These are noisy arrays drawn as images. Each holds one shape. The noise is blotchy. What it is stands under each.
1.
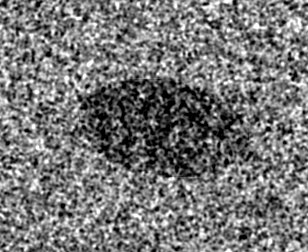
dark ellipse
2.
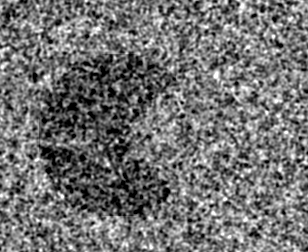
dark disc with a wedge cut out
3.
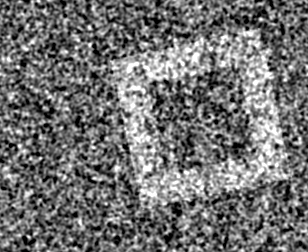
light square frame
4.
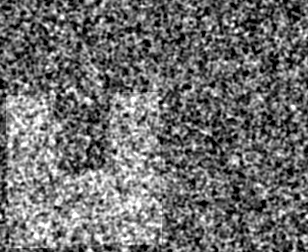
light square with a notch
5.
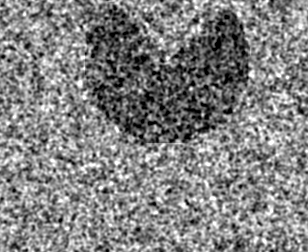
dark disc with a wedge cut out
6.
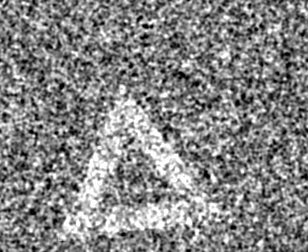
light triangle frame
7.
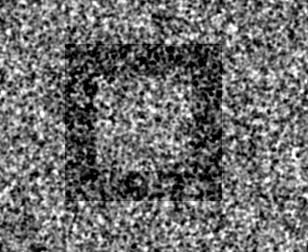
dark square frame
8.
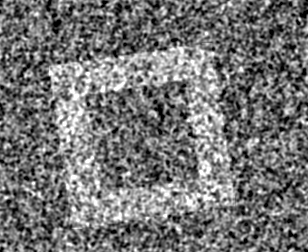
light square frame
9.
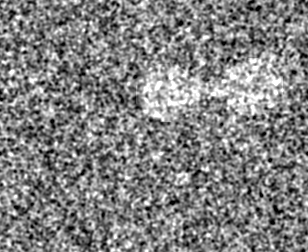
light dumbbell
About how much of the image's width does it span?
half
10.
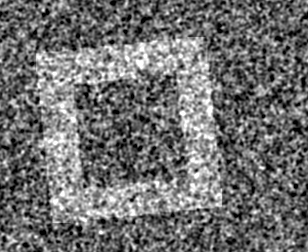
light square frame
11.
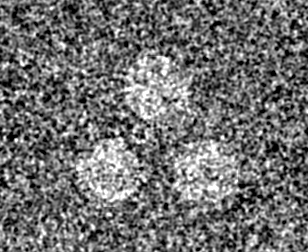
light three dots
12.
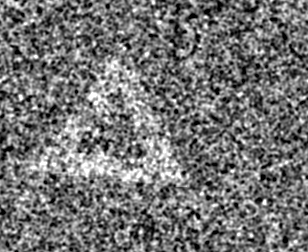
light triangle frame
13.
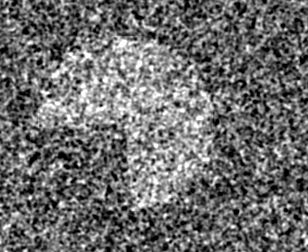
light disc with a wedge cut out
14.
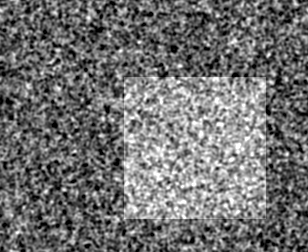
light square
